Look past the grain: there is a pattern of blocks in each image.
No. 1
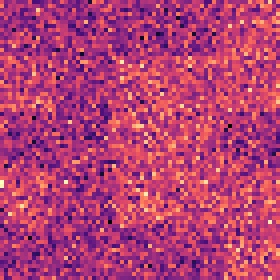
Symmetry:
top and bottom mirror each other
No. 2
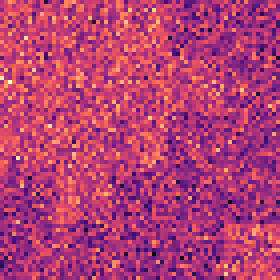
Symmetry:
mirrored about the diagonal from the top left
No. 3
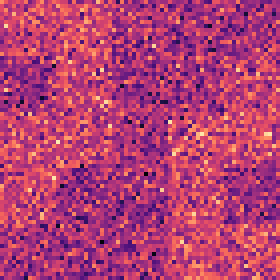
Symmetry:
the same after a half turn
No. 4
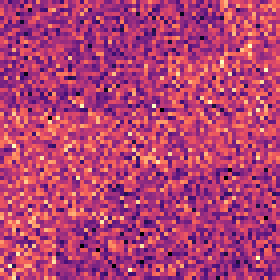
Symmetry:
the same after a half turn
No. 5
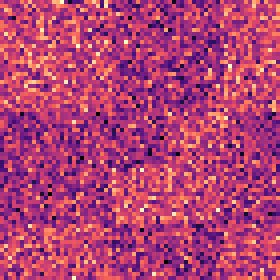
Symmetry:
mirrored about the diagonal from the top left
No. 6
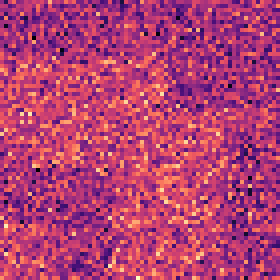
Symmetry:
mirrored about the diagonal from the bottom left
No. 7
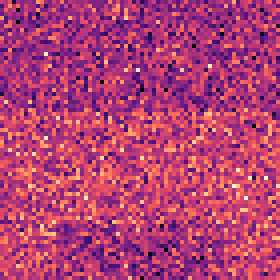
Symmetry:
left and right mirror each other
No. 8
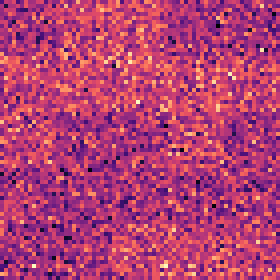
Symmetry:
no symmetry
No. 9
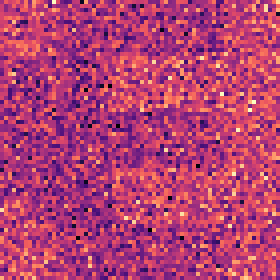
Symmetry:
top and bottom mirror each other
